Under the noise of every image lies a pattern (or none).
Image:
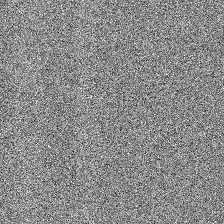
bands of columns
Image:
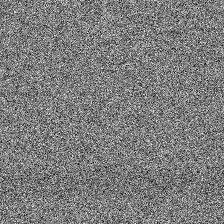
one band of rows
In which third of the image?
bottom
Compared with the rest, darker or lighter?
darker
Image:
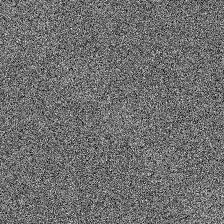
blocks along the diagonal
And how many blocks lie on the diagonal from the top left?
5
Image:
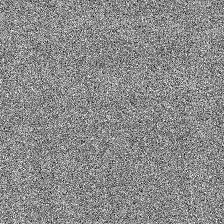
bands of rows crossing bands of columns
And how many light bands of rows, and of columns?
2 and 3
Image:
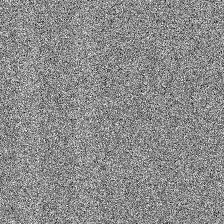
bands of columns
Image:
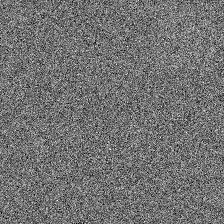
one block
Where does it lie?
top right
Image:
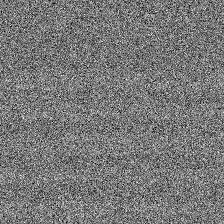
bands of rows
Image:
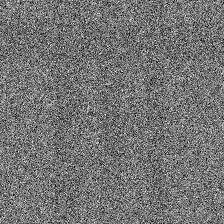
bands of rows crossing bands of columns
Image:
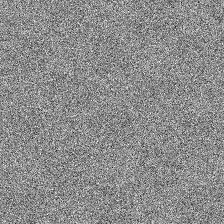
a checkerboard
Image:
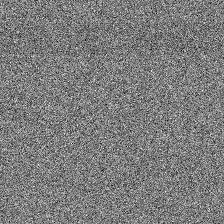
one band of rows
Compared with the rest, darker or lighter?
darker
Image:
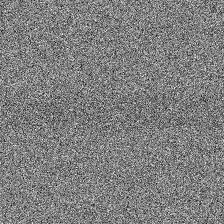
one band of rows
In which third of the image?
middle
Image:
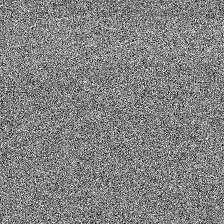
one band of rows
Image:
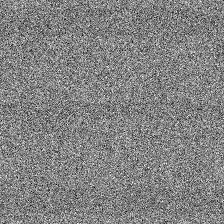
bands of rows
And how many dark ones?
3
